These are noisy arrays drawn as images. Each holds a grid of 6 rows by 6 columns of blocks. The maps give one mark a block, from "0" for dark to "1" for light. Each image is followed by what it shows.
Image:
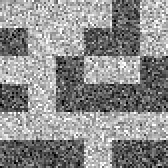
1 1 1 1 0 1
0 1 1 0 0 1
1 1 0 1 1 0
0 1 0 0 0 0
1 1 1 1 1 1
0 0 0 1 0 0
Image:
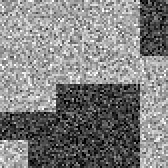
1 1 1 1 1 0
1 1 1 1 1 0
1 1 1 1 1 1
1 1 0 0 0 1
0 0 0 0 0 1
1 0 0 0 0 1
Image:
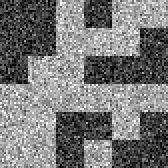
0 0 1 0 1 1
0 0 1 1 1 0
0 1 1 0 0 0
1 1 1 1 1 1
1 1 0 0 1 0
1 1 0 1 0 0
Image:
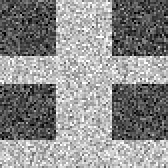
0 0 1 1 0 0
0 0 1 1 0 0
1 1 1 1 1 1
0 0 1 1 0 0
0 0 1 1 0 0
1 1 1 1 1 1
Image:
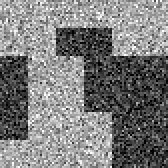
1 1 1 1 1 1
1 1 0 0 1 1
0 1 1 0 0 0
0 1 1 0 0 0
0 1 1 1 0 0
1 1 1 1 0 0
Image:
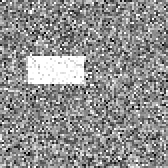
0 0 0 0 0 0
0 0 0 0 0 0
0 1 1 0 0 0
0 0 0 0 0 0
0 0 0 0 0 0
0 0 0 0 0 0
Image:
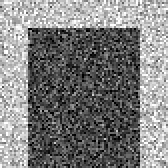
1 1 1 1 1 1
1 0 0 0 0 1
1 0 0 0 0 1
1 0 0 0 0 1
1 0 0 0 0 1
1 0 0 0 0 1
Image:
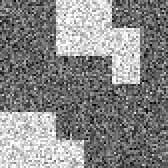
0 0 1 1 0 0
0 0 1 1 1 0
0 0 0 0 1 0
0 0 0 0 0 0
1 1 0 0 0 0
1 1 1 0 0 0
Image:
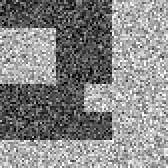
0 0 0 0 1 1
1 1 0 0 1 1
1 1 0 0 1 1
0 0 0 1 1 1
0 0 0 0 1 1
1 1 1 1 1 1
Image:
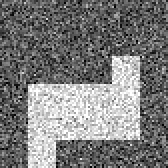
0 0 0 0 0 0
0 0 0 0 0 0
0 0 0 0 1 0
0 1 1 1 1 0
0 1 1 1 1 0
0 1 0 0 0 0
